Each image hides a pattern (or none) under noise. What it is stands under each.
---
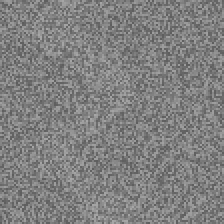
a wavy band
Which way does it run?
top to bottom
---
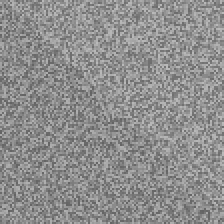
a sharp edge
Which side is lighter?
top right
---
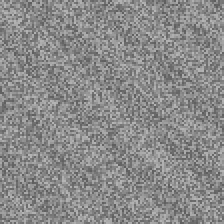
diagonal stripes
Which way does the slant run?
top left to bottom right
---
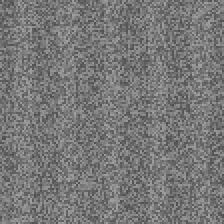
vertical stripes
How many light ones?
5
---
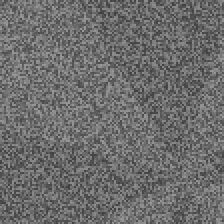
spokes from one point
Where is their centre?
bottom right
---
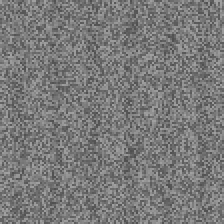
vertical stripes
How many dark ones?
6
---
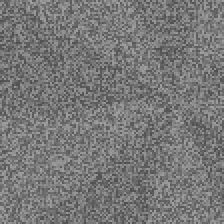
spokes from one point
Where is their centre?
middle right
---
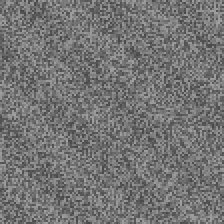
diagonal stripes
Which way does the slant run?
top left to bottom right
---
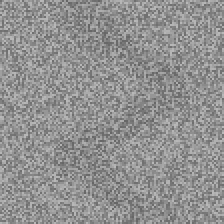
a wavy band
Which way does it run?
top to bottom
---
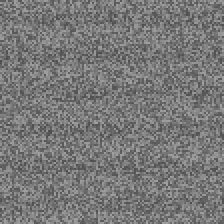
horizontal stripes
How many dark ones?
6
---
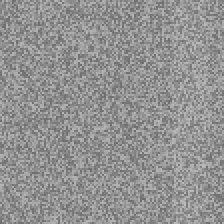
one vertical stripe
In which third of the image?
right
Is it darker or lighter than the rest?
lighter
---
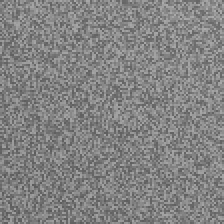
a smooth slope
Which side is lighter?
top right
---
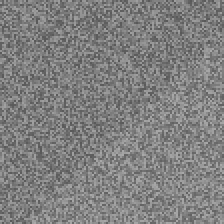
a sharp edge
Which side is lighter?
bottom right
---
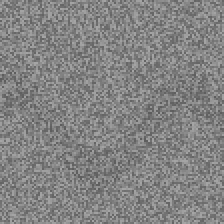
a wavy band
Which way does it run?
left to right
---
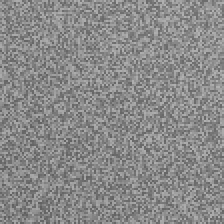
a smooth slope
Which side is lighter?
top right
